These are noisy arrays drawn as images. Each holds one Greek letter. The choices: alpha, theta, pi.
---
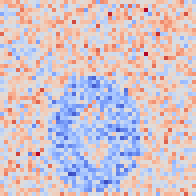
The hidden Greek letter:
theta
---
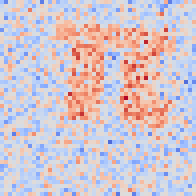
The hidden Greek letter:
pi
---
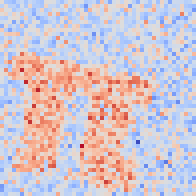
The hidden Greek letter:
pi
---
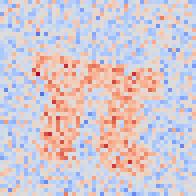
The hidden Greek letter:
pi
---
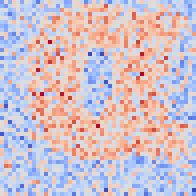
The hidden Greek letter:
alpha
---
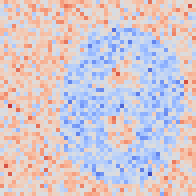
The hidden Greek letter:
theta
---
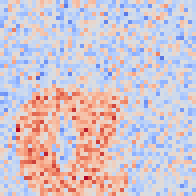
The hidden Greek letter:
alpha
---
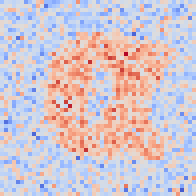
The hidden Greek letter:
alpha
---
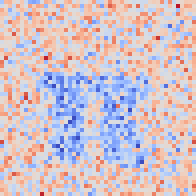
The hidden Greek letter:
pi
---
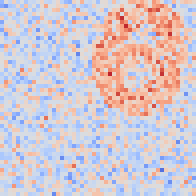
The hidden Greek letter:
theta
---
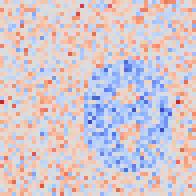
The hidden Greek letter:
theta
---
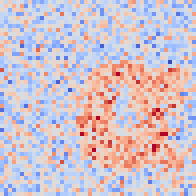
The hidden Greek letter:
alpha
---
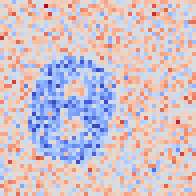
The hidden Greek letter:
theta
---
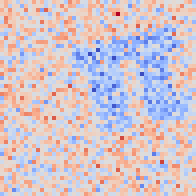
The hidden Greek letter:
pi
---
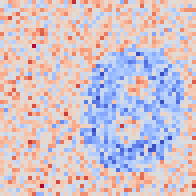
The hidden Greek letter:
theta
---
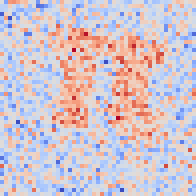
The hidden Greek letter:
pi
